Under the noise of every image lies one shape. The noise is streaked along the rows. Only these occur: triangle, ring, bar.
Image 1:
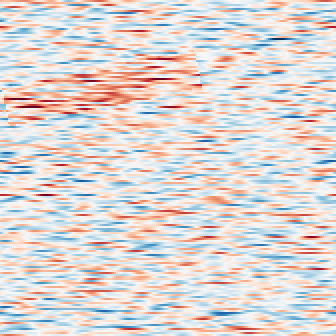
bar
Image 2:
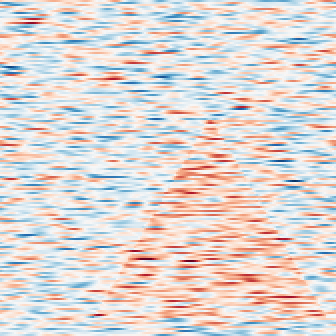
triangle
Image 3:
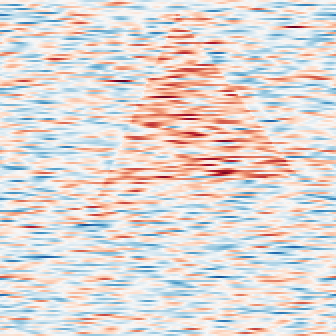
triangle
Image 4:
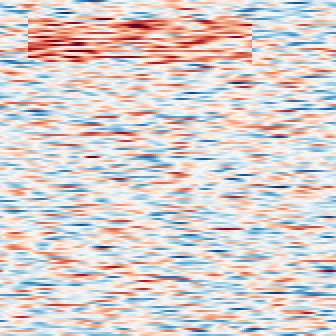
bar
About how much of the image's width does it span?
two thirds
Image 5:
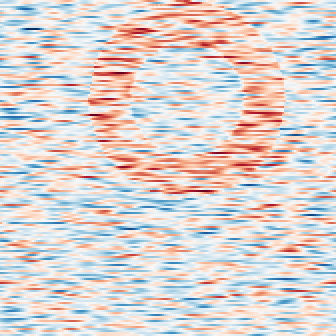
ring
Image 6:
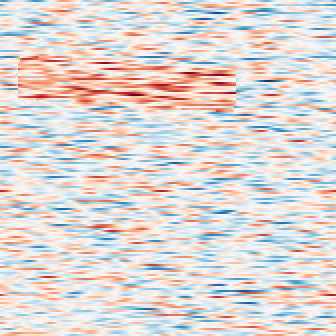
bar
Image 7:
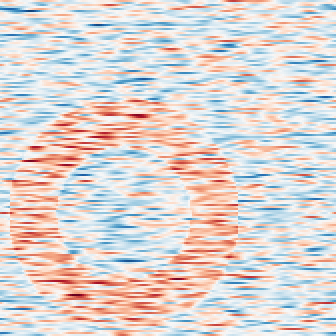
ring
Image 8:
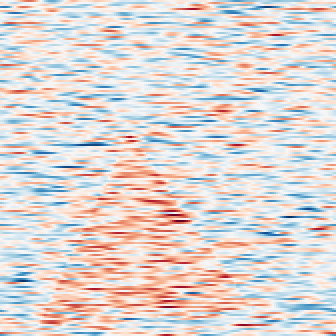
triangle
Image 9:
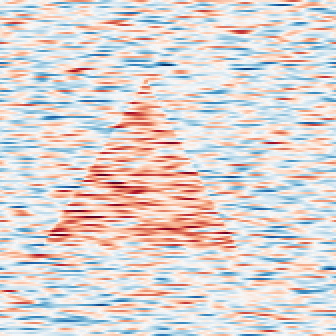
triangle
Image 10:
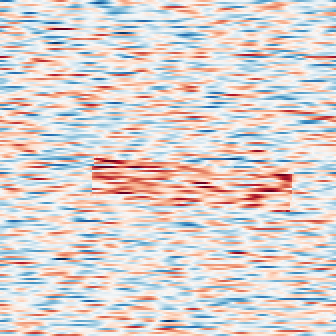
bar
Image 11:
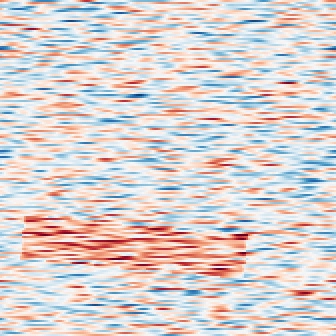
bar
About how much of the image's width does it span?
two thirds
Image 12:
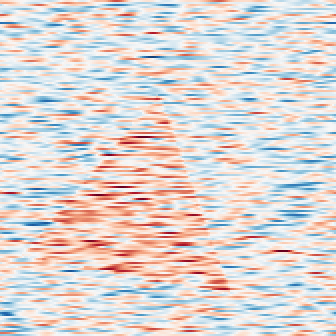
triangle
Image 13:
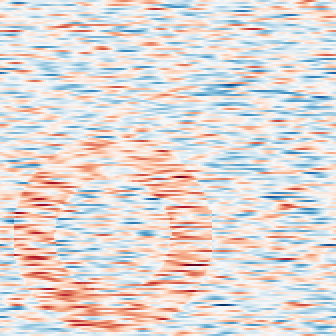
ring
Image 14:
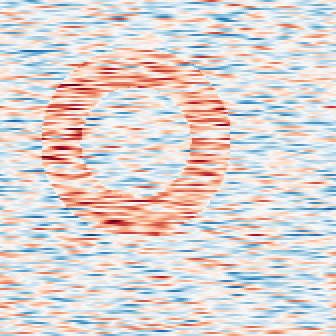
ring
